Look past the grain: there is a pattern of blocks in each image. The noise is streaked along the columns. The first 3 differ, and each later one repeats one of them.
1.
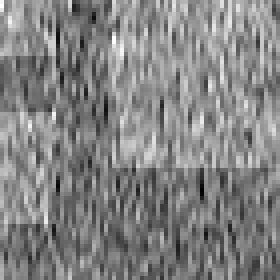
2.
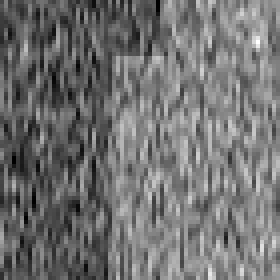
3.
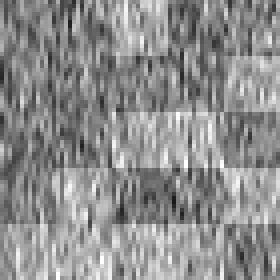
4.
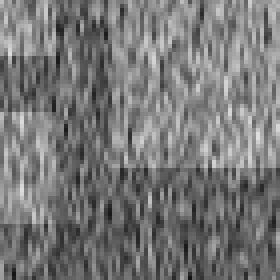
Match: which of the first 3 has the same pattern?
1
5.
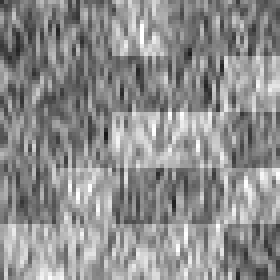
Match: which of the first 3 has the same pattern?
3
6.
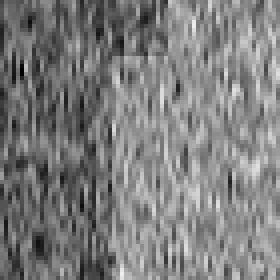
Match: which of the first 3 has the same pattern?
2
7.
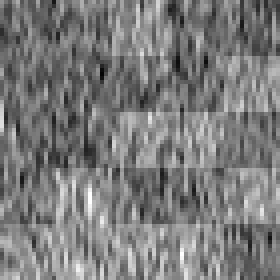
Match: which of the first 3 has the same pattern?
3
